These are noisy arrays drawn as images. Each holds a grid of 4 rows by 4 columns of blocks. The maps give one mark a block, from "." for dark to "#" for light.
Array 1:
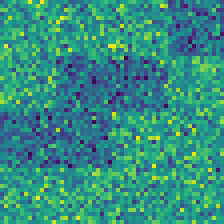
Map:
# # # .
# . . #
. . # #
# # # #
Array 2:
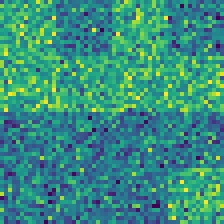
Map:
# . # .
# # # #
. . . .
. . . #
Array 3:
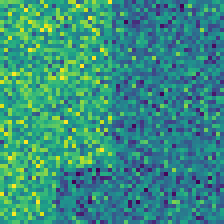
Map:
# # . .
# # . .
# # . .
# . . .
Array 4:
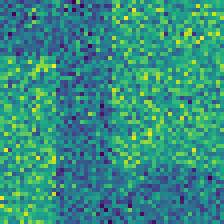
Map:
. . # #
# . # #
# . # #
# . . .
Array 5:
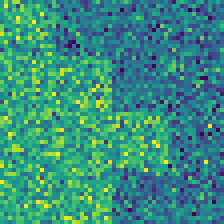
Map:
# . . .
# # . .
# # # .
# # . .
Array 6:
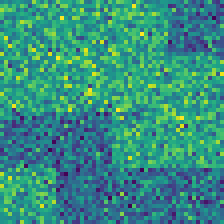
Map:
# # # .
# # # #
. . # #
# . . .
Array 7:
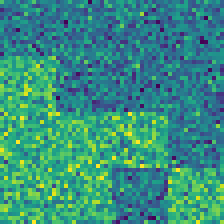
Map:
. . . .
# . . .
# # # .
# # . #
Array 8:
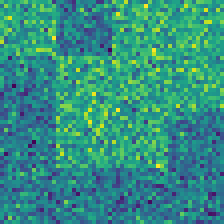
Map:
# . # #
. # # #
. # # .
. . . .
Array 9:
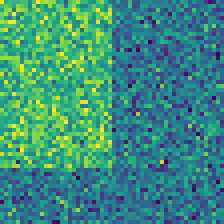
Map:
# # . .
# # . .
# # . .
. . . .
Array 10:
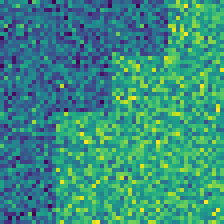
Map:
. . . #
. . # #
. # # #
. # # #
